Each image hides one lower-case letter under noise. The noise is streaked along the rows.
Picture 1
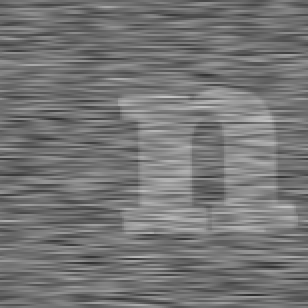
n
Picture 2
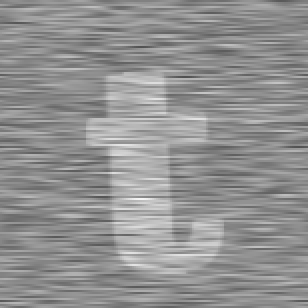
t
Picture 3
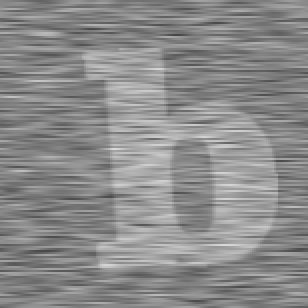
b
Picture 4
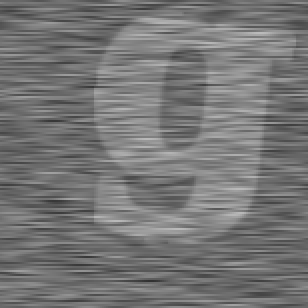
g
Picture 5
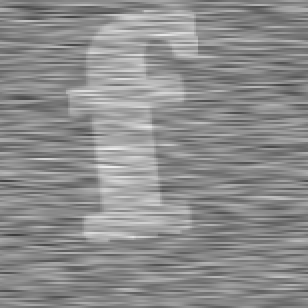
f
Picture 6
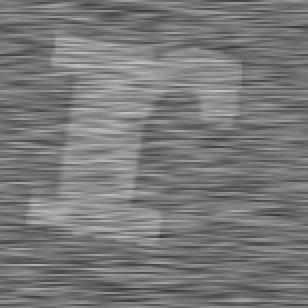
r
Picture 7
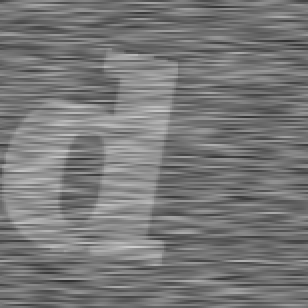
d
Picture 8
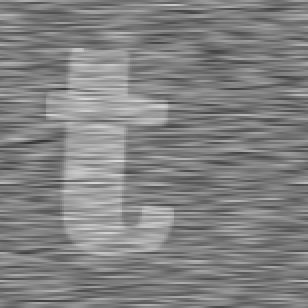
t
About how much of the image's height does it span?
two thirds
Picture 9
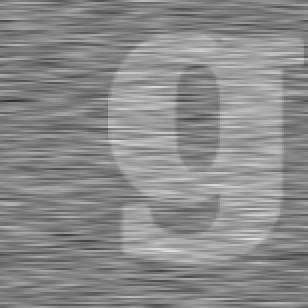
g
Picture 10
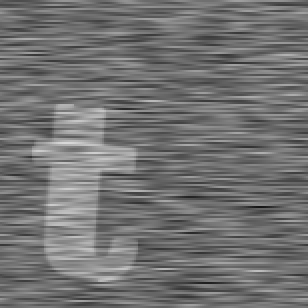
t
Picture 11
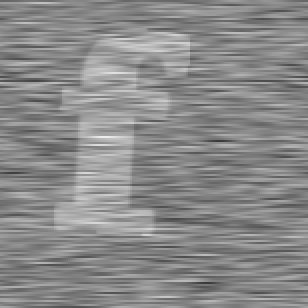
f
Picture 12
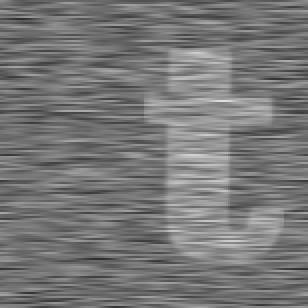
t
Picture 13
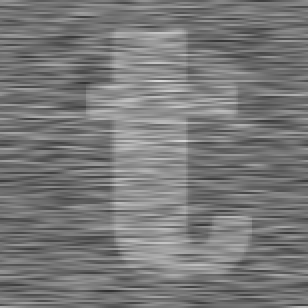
t
